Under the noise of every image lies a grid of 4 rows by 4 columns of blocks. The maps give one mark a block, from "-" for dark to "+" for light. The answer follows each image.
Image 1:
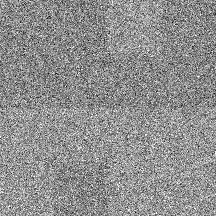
- - + -
- - - -
+ + + +
+ - + +
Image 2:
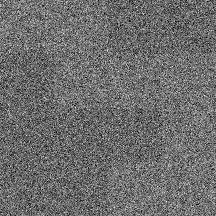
+ + - -
- + + +
- - - +
- - + +
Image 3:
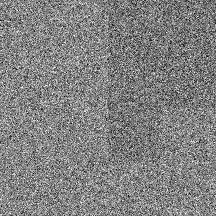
+ + - -
+ + - -
+ + - +
+ + + +
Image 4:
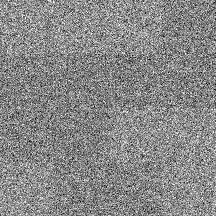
+ + + -
- - - -
- - + +
+ - - +
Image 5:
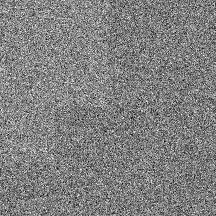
+ + - -
+ + - -
+ - - -
- - - -
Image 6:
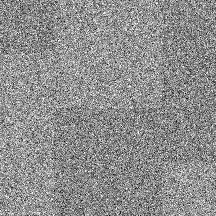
- + + -
+ + + -
+ - - -
+ - - +
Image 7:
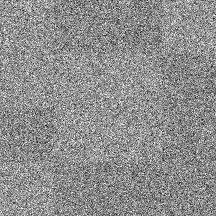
+ - - +
+ + + -
- + + -
+ - - -
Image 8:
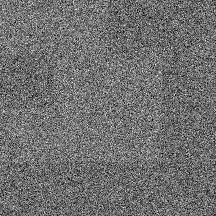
+ + - -
- + + -
+ + + -
- - - -
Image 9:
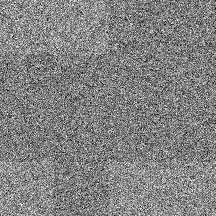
+ + - -
- - - -
- - - -
+ - + +
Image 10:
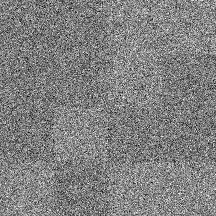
- - + +
- - + -
- + - -
+ - + +
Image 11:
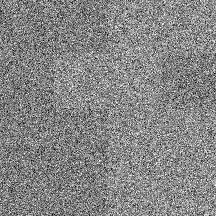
- - + +
- + + -
- - + +
- - + +
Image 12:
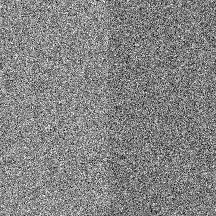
+ + - -
+ + - -
+ + - -
+ + - -
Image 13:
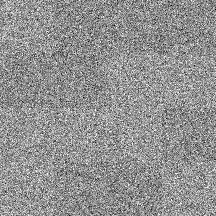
+ - - -
- - + +
+ + + -
+ - - +
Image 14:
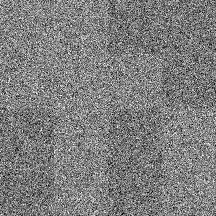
+ + - -
+ + + -
- + - +
- + - +
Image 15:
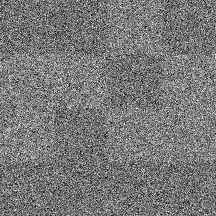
- - + -
+ + - +
+ - + +
- - - -
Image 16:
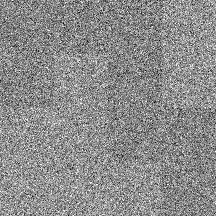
- - - +
- + - +
+ + - -
+ + + -
